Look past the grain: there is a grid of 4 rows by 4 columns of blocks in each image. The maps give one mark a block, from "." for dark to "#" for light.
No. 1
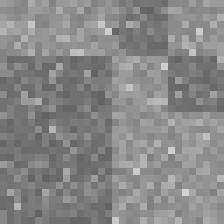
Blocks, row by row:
##.#
..#.
..##
..##
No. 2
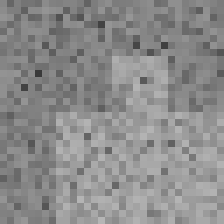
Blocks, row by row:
....
..#.
.###
.###
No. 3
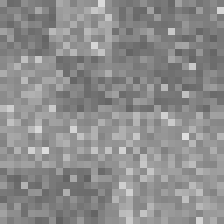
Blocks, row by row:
.#..
#...
####
..##
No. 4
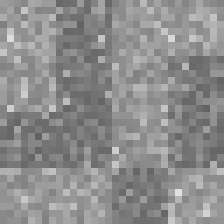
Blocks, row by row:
#.##
#.#.
..#.
##.#
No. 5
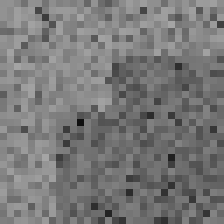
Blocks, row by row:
####
##..
#...
#...
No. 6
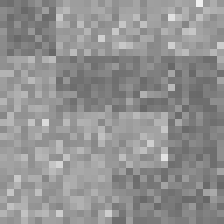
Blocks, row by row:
.###
#...
###.
##..
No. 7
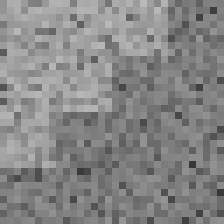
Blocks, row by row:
###.
##..
#...
....
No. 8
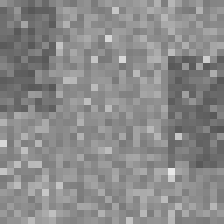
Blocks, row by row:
.###
.##.
###.
####
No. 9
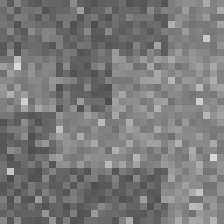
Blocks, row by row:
...#
#.##
.###
...#
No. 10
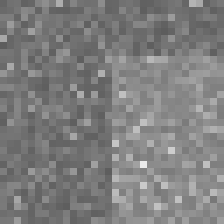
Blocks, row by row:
....
..##
..##
..##
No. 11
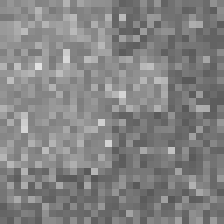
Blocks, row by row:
##..
###.
##..
....
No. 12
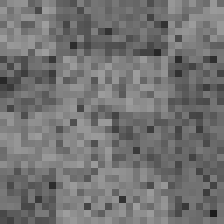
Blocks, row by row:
#..#
.##.
##..
.##.
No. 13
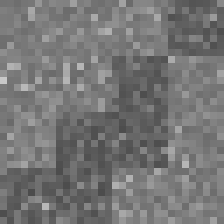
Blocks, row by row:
###.
##.#
#..#
..##
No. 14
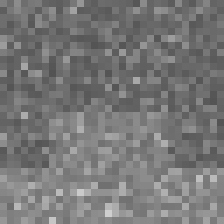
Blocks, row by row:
....
....
.##.
####
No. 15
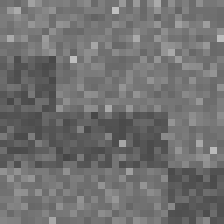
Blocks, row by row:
####
.###
...#
###.
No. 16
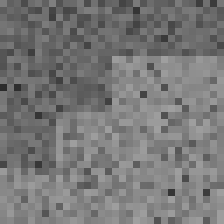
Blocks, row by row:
....
..##
.###
####
